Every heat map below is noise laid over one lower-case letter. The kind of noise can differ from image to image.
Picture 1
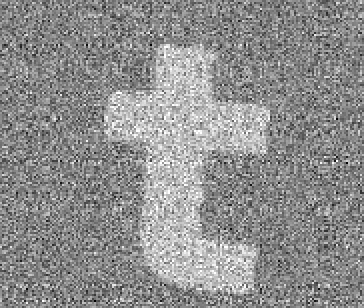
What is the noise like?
low rank plus noise
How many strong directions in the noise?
five to eight
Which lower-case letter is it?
t
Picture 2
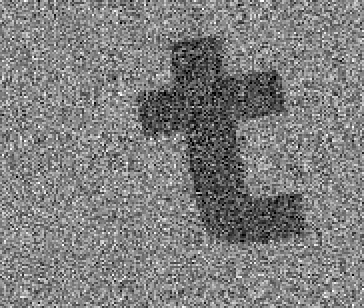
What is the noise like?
low rank plus noise
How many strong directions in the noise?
five to eight
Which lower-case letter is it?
t
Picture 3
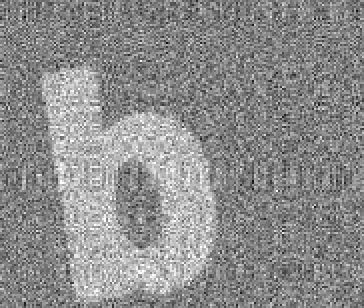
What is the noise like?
low rank plus noise
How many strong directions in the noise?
three or four
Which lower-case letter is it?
b
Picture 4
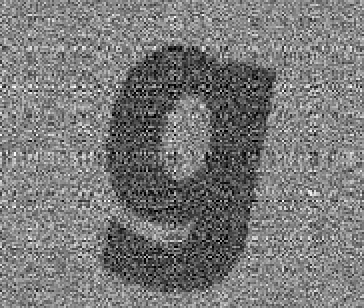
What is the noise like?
low rank plus noise
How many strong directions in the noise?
two
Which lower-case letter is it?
g
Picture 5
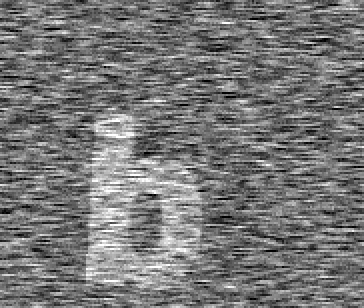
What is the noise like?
streaked along the rows
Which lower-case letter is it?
b
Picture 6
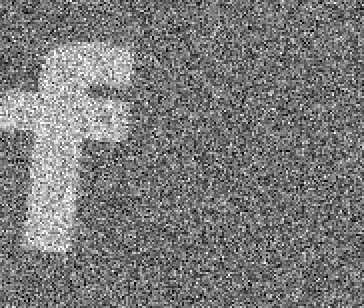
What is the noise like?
independent entries
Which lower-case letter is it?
f
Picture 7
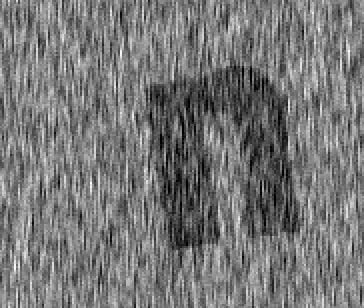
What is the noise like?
streaked along the columns
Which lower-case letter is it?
n
